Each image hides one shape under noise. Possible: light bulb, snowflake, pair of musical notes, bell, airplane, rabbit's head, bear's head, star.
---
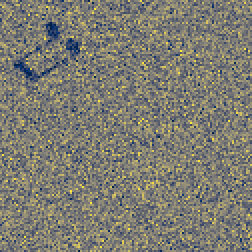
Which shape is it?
pair of musical notes
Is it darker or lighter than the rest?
darker
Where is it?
top left
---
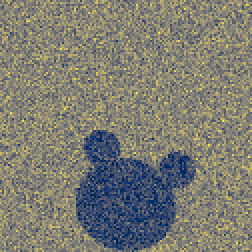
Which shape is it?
bear's head
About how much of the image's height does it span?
half
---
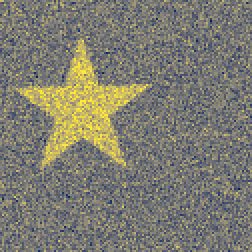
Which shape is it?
star
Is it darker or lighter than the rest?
lighter
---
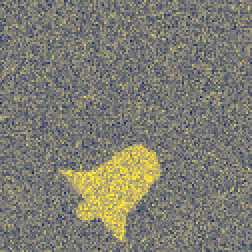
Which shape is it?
bell
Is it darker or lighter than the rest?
lighter
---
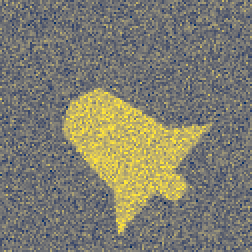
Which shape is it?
bell
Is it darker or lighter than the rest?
lighter
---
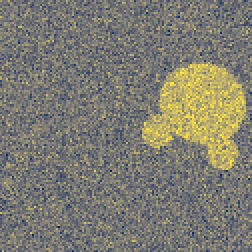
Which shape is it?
bear's head
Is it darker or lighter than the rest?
lighter
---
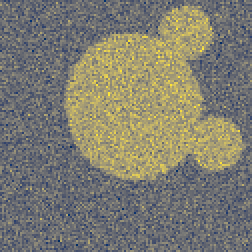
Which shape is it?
bear's head
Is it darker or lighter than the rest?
lighter
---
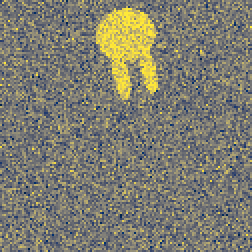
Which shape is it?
rabbit's head
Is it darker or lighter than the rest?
lighter
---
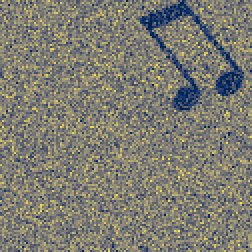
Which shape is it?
pair of musical notes
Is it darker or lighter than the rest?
darker
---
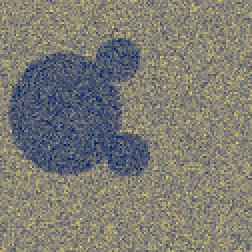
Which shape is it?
bear's head
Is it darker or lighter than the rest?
darker
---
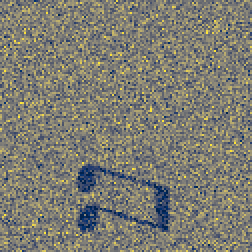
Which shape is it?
pair of musical notes
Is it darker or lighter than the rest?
darker
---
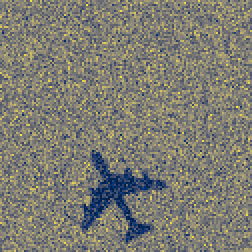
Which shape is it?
airplane
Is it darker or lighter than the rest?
darker
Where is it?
bottom middle
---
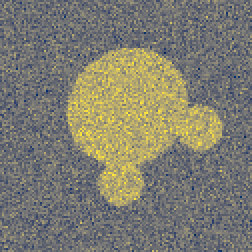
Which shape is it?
bear's head
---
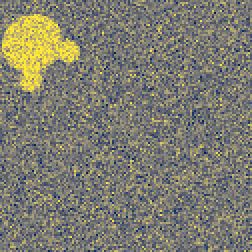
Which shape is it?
bear's head
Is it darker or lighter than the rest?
lighter
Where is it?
top left
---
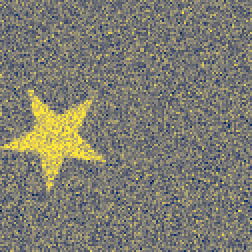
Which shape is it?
star
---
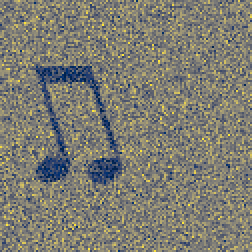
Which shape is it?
pair of musical notes
